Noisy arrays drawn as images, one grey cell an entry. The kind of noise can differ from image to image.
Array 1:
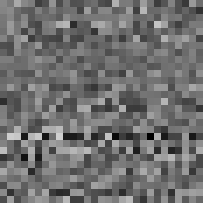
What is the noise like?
rows of uneven size
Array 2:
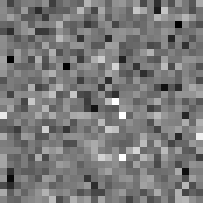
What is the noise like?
heavy tails
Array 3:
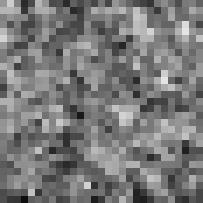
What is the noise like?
blotchy
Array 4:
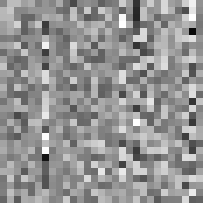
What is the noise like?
columns of uneven size
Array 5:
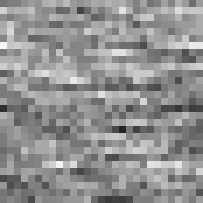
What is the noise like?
streaked along the rows
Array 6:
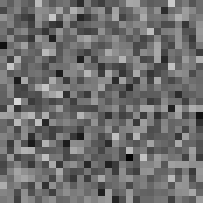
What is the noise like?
independent entries
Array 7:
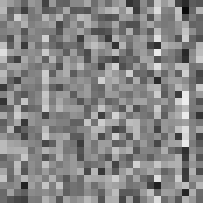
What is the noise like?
columns of uneven size
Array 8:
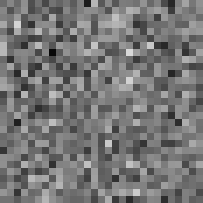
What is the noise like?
low rank plus noise
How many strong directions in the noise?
five to eight
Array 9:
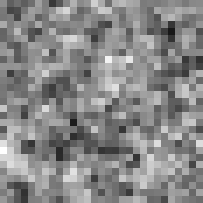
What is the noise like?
blotchy
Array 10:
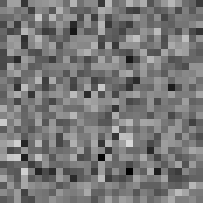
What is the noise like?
low rank plus noise
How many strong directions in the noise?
one
